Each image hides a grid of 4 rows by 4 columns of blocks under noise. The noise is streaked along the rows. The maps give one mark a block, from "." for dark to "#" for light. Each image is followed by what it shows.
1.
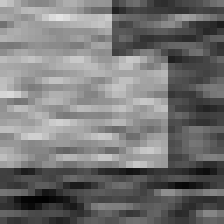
# # . .
# # # .
# # # .
. . . .
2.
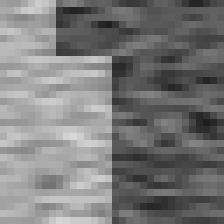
# . . .
# # . .
# # . .
# # . .
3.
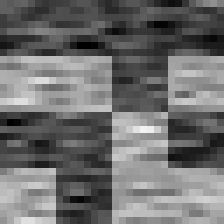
. . . .
# # . #
. . # .
# . # #
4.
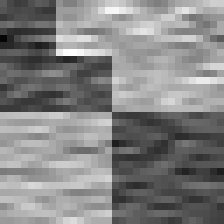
. # # #
. . # #
# # . .
# # . .
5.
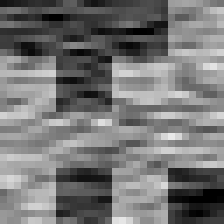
. . . #
# . # #
# # # #
# . # .
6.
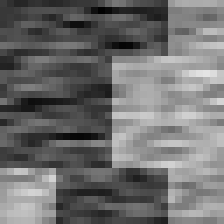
. . . #
. . # #
. . # #
# . . #
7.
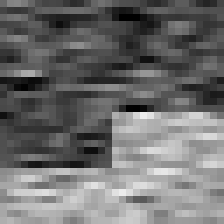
. . . .
. . . .
. . # #
# # # #
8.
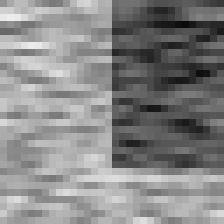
# # . .
# # . .
# # . .
# # # #
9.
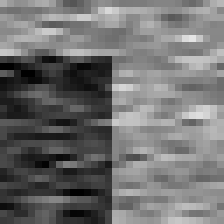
# # # #
. . # #
. . # #
. . # #
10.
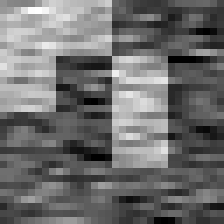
# # . .
# . # .
. . # .
. . . .
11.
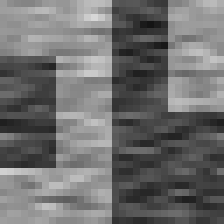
# # . #
. # . #
. # . .
# # . .
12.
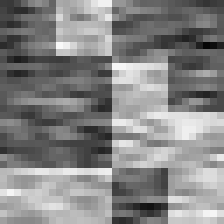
. # . .
. . # .
. . # #
# # . #
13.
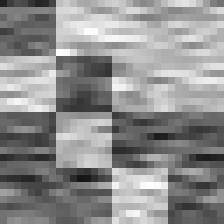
. # # #
# . # #
. # . .
. . # .
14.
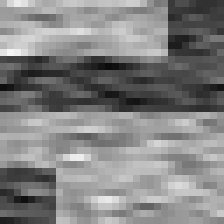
# # # .
. . . .
# # # #
. # # #
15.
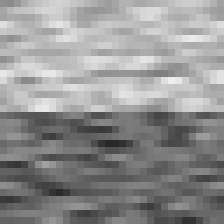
# # # #
# # # #
. . . .
. . . .
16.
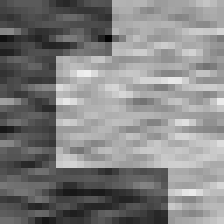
. . # #
. # # #
. # # #
. . . #
